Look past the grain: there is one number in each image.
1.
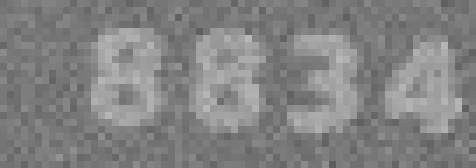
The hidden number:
8834
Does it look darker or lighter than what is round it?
lighter
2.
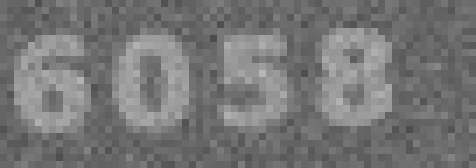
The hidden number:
6058
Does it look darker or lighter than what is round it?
lighter
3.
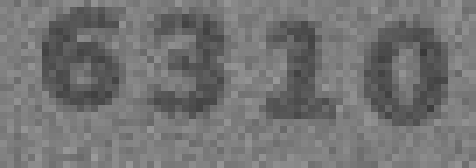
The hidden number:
6310
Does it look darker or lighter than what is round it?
darker
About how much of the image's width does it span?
nearly all
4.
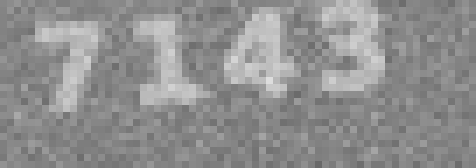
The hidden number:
7143
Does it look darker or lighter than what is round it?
lighter
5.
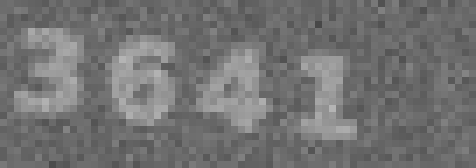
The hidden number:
3641
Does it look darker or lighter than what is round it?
lighter
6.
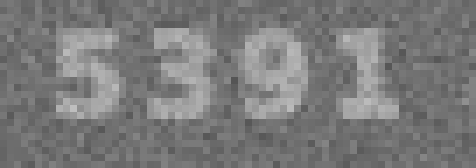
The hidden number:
5391
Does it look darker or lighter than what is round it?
lighter
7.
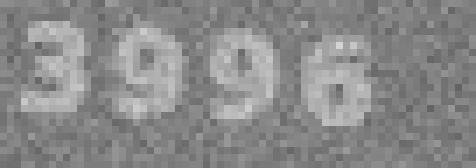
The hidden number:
3996
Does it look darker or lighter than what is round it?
lighter
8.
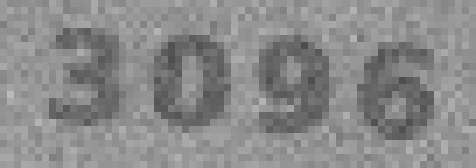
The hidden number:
3096
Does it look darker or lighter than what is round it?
darker
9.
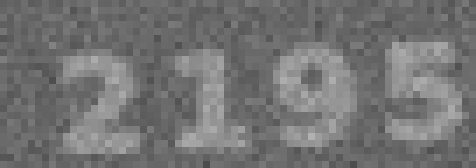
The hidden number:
2195
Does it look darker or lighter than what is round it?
lighter
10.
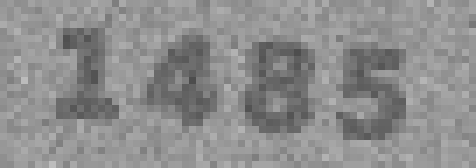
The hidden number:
1485
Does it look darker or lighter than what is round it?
darker
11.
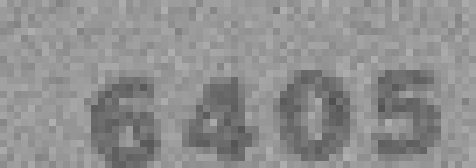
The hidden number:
6405
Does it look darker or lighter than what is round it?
darker
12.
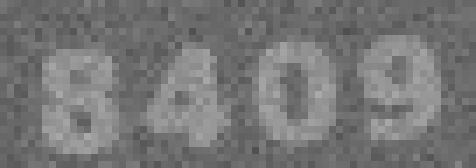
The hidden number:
8409
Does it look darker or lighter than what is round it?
lighter
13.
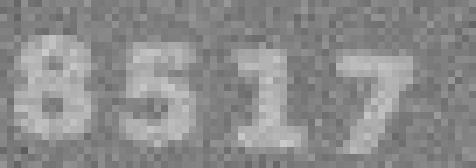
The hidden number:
8517
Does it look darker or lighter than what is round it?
lighter
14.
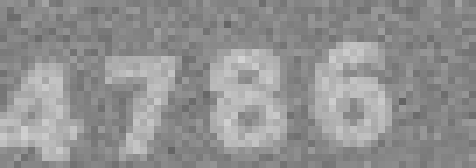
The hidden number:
4786
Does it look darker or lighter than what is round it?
lighter
